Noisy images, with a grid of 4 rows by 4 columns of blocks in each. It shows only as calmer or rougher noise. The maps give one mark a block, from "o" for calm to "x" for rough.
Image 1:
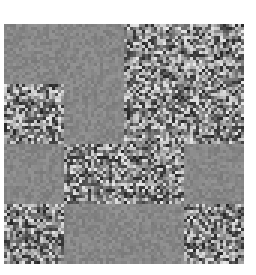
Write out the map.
o o x x
x o x x
o x x o
x o o x
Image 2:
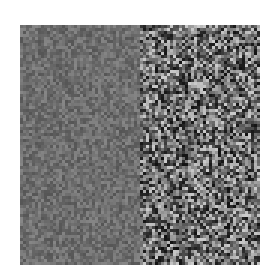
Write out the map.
o o x x
o o x x
o o x x
o o x x
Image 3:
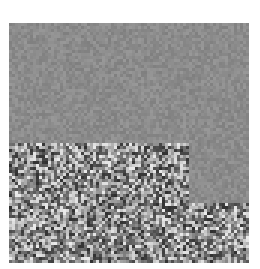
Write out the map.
o o o o
o o o o
x x x o
x x x x
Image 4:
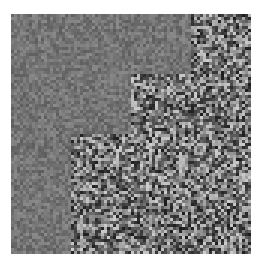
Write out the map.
o o o x
o o x x
o x x x
o x x x
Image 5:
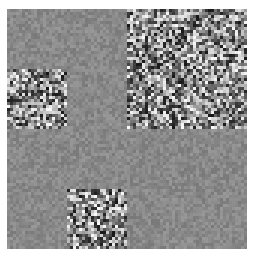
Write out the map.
o o x x
x o x x
o o o o
o x o o
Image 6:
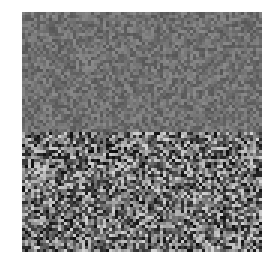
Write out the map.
o o o o
o o o o
x x x x
x x x x
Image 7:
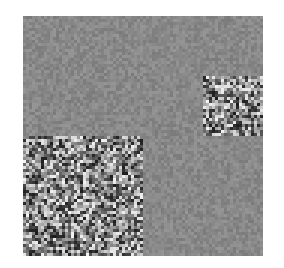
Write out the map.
o o o o
o o o x
x x o o
x x o o
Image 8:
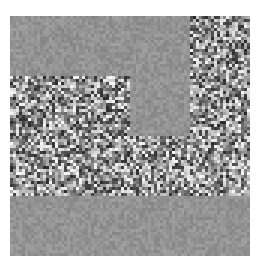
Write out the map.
o o o x
x x o x
x x x x
o o o o
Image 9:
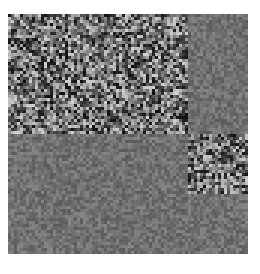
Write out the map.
x x x o
x x x o
o o o x
o o o o
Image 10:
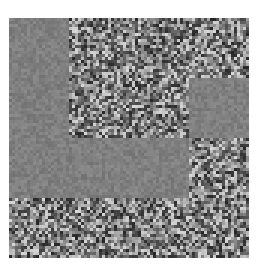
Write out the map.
o x x x
o x x o
o o o x
x x x x
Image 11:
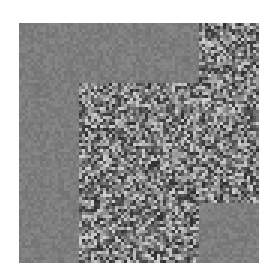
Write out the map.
o o o x
o x x x
o x x x
o x x o
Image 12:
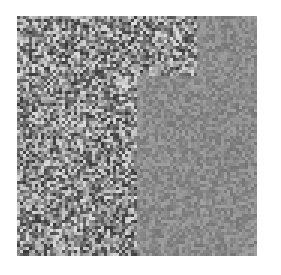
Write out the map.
x x x o
x x o o
x x o o
x x o o
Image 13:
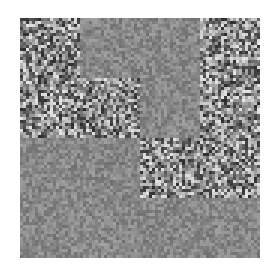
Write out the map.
x o o x
x x o x
o o x x
o o o o
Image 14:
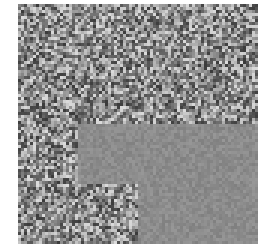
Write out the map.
x x x x
x x x x
x o o o
x x o o
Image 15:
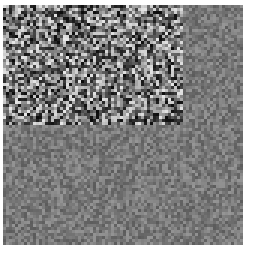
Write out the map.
x x x o
x x x o
o o o o
o o o o
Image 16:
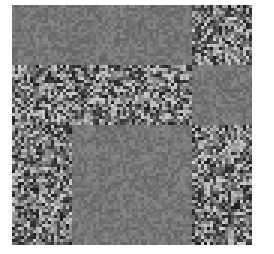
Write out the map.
o o o x
x x x o
x o o x
x o o x
